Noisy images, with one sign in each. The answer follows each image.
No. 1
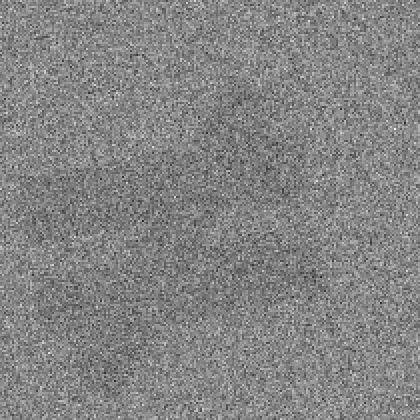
not-equal sign
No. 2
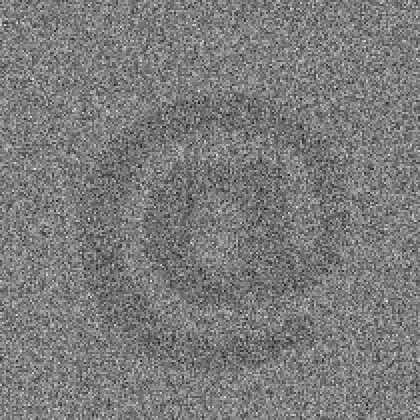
at sign
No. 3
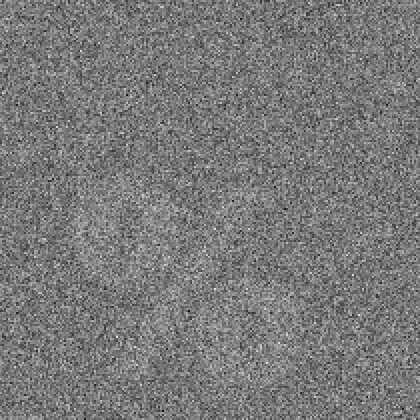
percent sign
